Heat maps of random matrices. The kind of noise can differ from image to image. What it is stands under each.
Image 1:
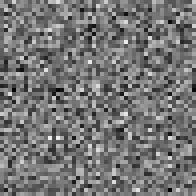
low rank plus noise
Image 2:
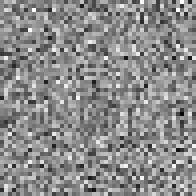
low rank plus noise
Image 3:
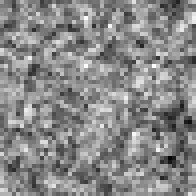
blotchy
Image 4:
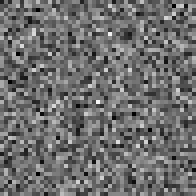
independent entries
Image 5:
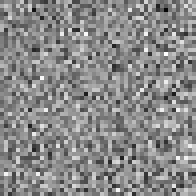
low rank plus noise
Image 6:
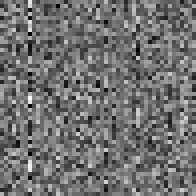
columns of uneven size
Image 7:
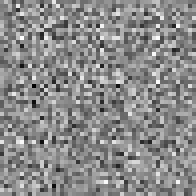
low rank plus noise
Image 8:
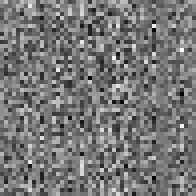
columns of uneven size
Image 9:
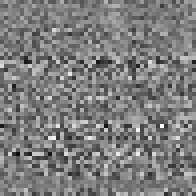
rows of uneven size
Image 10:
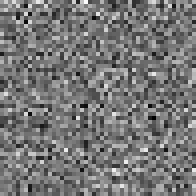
low rank plus noise
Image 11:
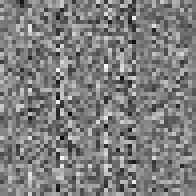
columns of uneven size
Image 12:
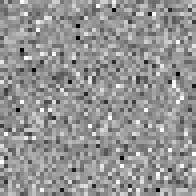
heavy tails
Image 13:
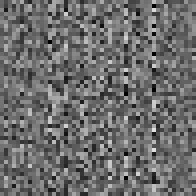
columns of uneven size
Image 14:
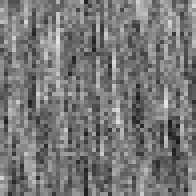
streaked along the columns
